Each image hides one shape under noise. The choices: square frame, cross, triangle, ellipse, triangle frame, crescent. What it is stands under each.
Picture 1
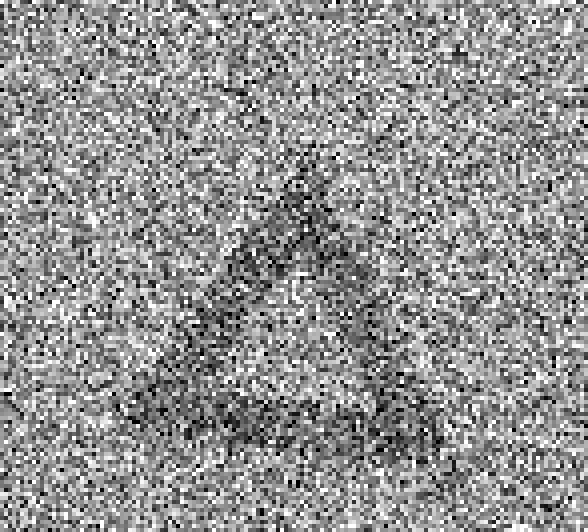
dark triangle frame
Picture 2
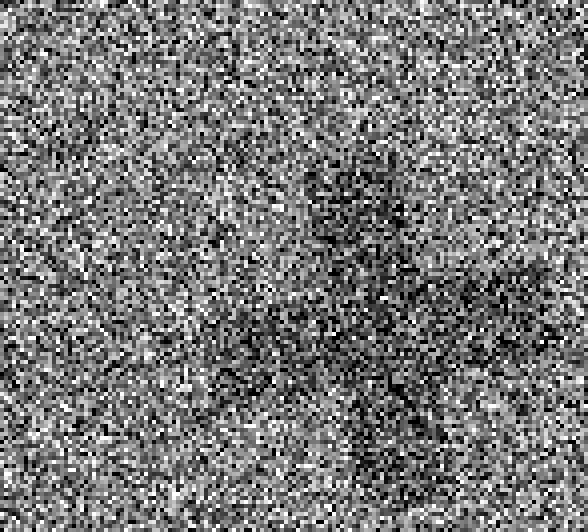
dark cross
